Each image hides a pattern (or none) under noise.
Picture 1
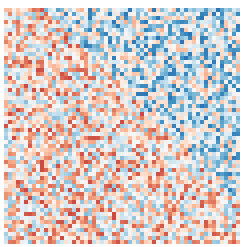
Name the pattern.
a sharp edge
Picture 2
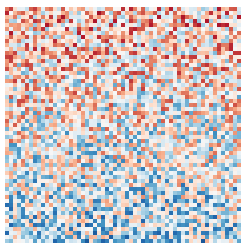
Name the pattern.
a smooth slope
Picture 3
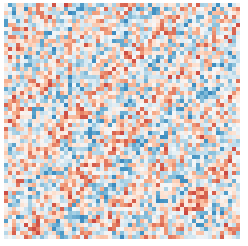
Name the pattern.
diagonal stripes
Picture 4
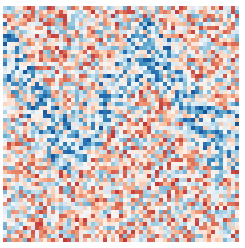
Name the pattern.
a wavy band
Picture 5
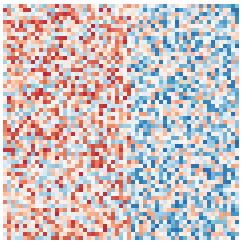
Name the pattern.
a sharp edge
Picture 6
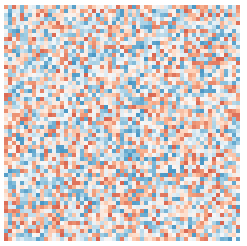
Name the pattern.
only noise
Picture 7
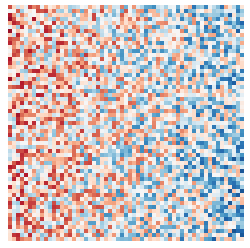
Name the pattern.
a smooth slope
